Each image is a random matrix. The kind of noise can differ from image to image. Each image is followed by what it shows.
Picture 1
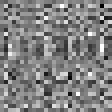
low rank plus noise
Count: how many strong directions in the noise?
one
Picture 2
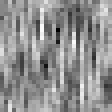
streaked along the columns
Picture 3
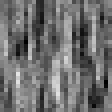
streaked along the columns
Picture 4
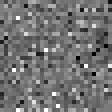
heavy tails
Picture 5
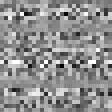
rows of uneven size
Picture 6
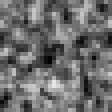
blotchy
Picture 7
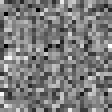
low rank plus noise
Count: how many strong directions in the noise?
three or four
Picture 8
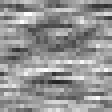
streaked along the rows
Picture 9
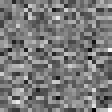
low rank plus noise
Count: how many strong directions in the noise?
two
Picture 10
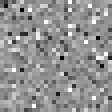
heavy tails
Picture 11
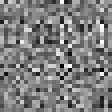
low rank plus noise
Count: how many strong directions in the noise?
two
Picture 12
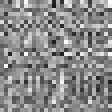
low rank plus noise
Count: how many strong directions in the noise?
two
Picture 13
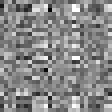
low rank plus noise
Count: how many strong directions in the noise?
one
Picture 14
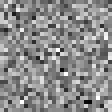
independent entries
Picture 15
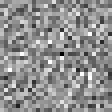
low rank plus noise
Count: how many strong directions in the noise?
five to eight
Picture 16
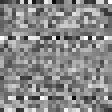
rows of uneven size
